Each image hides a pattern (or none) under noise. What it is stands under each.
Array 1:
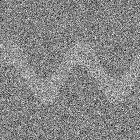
a wavy band
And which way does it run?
left to right
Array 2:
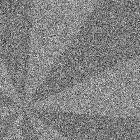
spokes from one point
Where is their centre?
bottom left
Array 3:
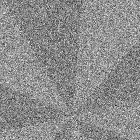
spokes from one point
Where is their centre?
bottom middle
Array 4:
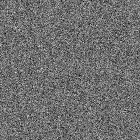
only noise
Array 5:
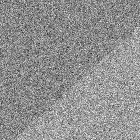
a sharp edge
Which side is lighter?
bottom right
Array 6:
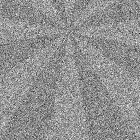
spokes from one point
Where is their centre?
top middle
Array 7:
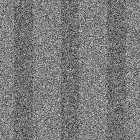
vertical stripes
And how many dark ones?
3
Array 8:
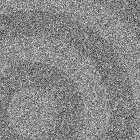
rings round one point
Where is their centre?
bottom left
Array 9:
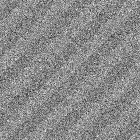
diagonal stripes
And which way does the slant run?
bottom left to top right
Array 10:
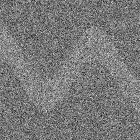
a wavy band
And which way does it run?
left to right
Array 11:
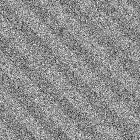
diagonal stripes
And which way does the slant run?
top left to bottom right
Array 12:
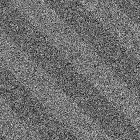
diagonal stripes
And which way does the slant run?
top left to bottom right
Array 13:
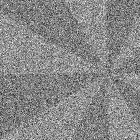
spokes from one point
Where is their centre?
middle right
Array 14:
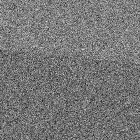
a sharp edge
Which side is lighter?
top
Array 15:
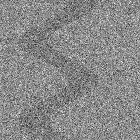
a wavy band
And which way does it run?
top to bottom
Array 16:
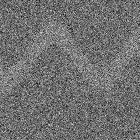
a wavy band
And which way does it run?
left to right
